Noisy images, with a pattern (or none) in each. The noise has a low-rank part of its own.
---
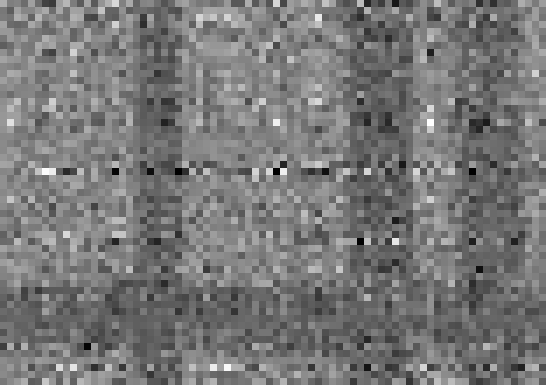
bands of rows crossing bands of columns
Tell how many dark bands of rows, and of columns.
1 and 3
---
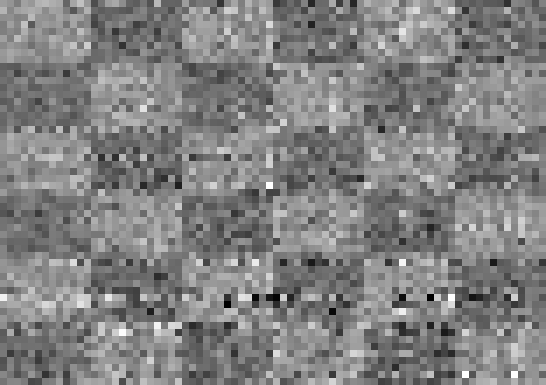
a checkerboard
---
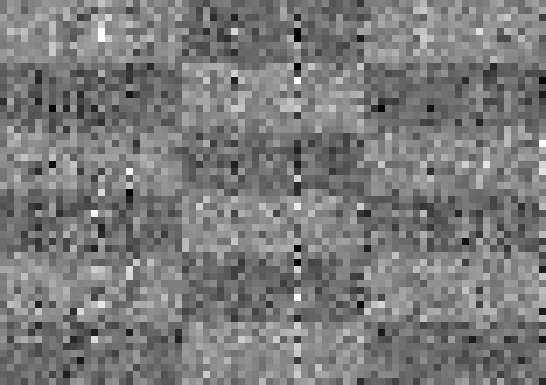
a checkerboard
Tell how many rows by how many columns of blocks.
6 by 3
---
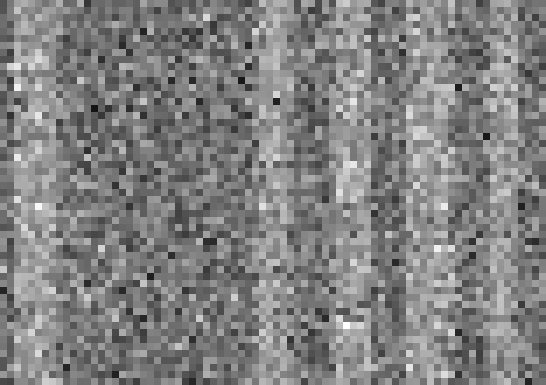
bands of columns
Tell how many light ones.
5
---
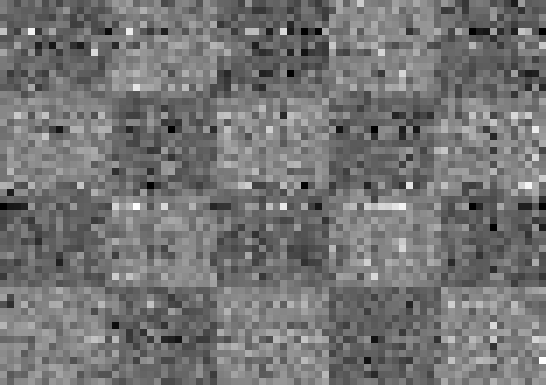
a checkerboard
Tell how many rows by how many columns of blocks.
4 by 5
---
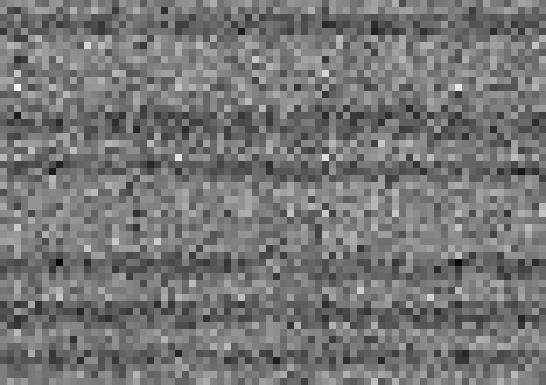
bands of rows
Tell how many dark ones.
6
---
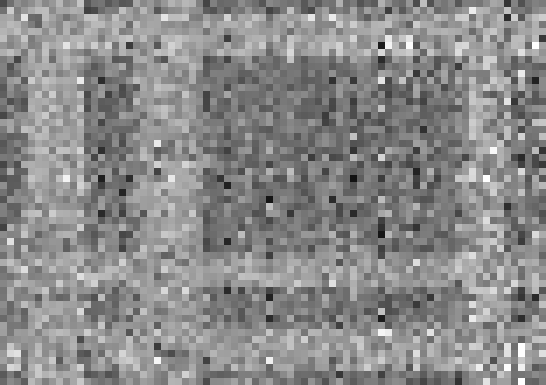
bands of rows crossing bands of columns
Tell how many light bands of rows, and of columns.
3 and 3
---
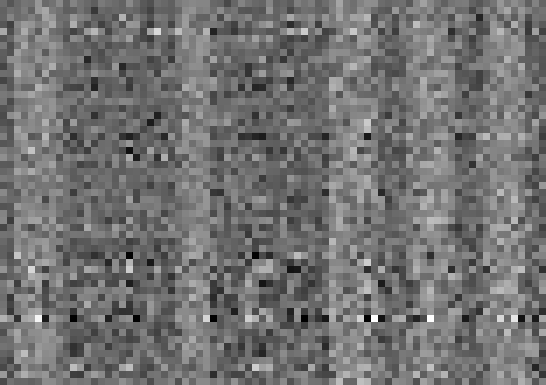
bands of columns
